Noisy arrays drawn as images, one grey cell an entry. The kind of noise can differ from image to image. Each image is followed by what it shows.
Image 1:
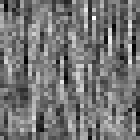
streaked along the columns
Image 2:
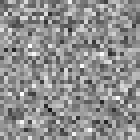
independent entries
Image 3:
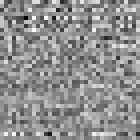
rows of uneven size
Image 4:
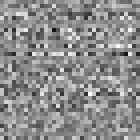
rows of uneven size
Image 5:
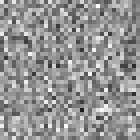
low rank plus noise
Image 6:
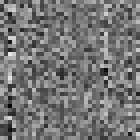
columns of uneven size
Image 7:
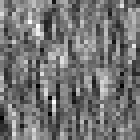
streaked along the columns
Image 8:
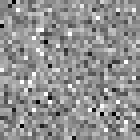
heavy tails
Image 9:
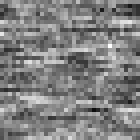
streaked along the rows
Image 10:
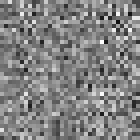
low rank plus noise
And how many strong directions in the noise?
two
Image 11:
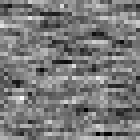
streaked along the rows
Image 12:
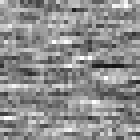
streaked along the rows
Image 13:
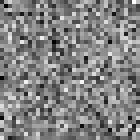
independent entries
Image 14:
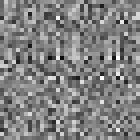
low rank plus noise
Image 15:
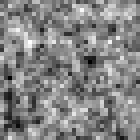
blotchy
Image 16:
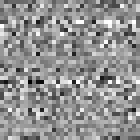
rows of uneven size
